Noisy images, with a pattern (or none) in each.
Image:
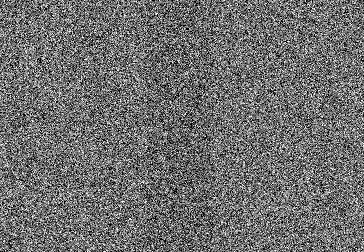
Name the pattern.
one band of columns
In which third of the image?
middle
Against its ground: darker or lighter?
darker
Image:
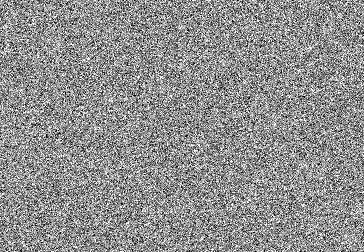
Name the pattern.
only noise
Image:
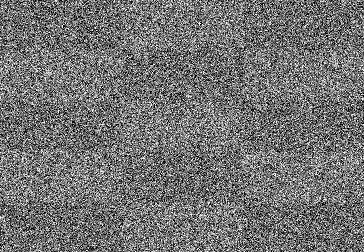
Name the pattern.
a checkerboard
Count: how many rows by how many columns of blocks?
5 by 3
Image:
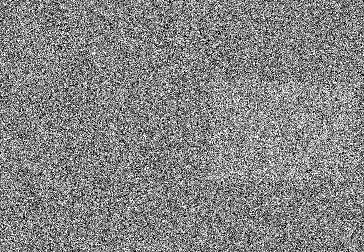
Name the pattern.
one block
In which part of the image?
middle right
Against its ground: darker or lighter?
lighter
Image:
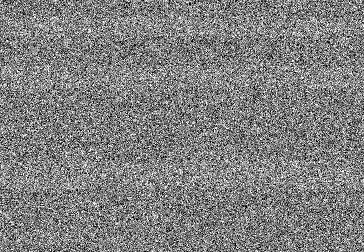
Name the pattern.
bands of rows
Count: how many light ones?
3
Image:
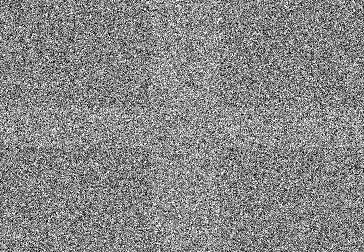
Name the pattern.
bands of rows crossing bands of columns
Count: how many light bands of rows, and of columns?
1 and 1
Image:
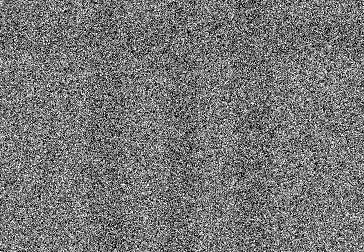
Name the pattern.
bands of rows crossing bands of columns
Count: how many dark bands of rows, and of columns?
1 and 3
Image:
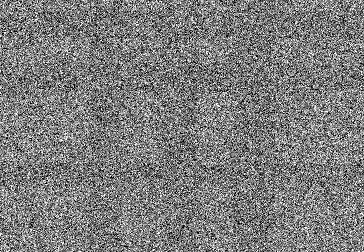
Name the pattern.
bands of rows crossing bands of columns
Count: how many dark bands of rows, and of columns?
3 and 3
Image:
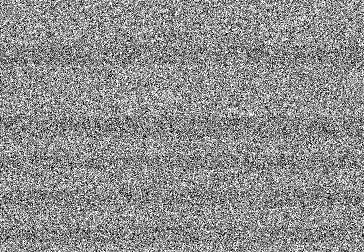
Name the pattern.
bands of rows
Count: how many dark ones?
5
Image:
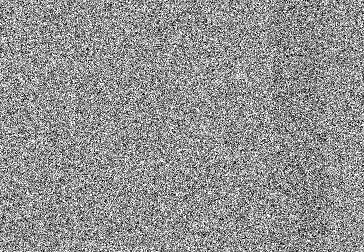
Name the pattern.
one band of columns
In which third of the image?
right
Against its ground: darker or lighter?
darker
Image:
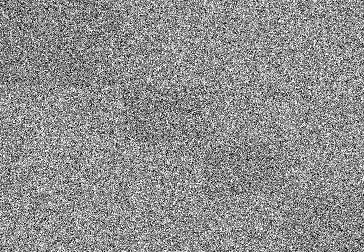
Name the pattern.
blocks along the diagonal
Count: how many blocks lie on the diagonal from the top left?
4
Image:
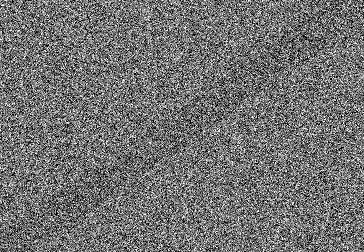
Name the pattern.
a diagonal band
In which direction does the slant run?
bottom left to top right
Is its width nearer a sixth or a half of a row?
a sixth
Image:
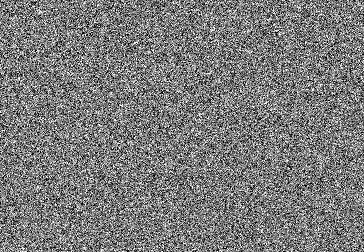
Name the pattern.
only noise
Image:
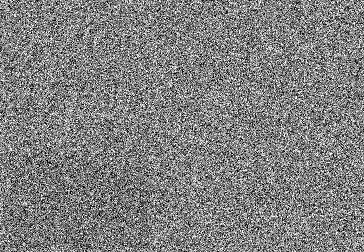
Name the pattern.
one block
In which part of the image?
bottom left
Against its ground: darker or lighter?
darker
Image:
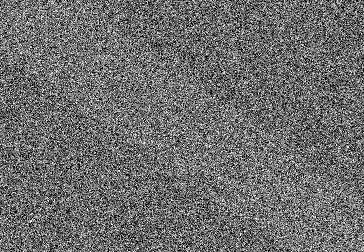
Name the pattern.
a diagonal band
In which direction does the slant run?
top left to bottom right
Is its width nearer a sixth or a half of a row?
a half
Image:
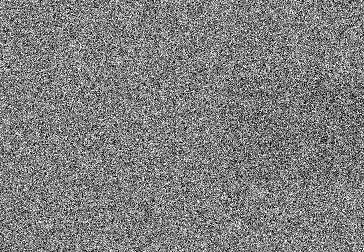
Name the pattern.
one block
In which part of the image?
middle right
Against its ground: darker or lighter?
darker
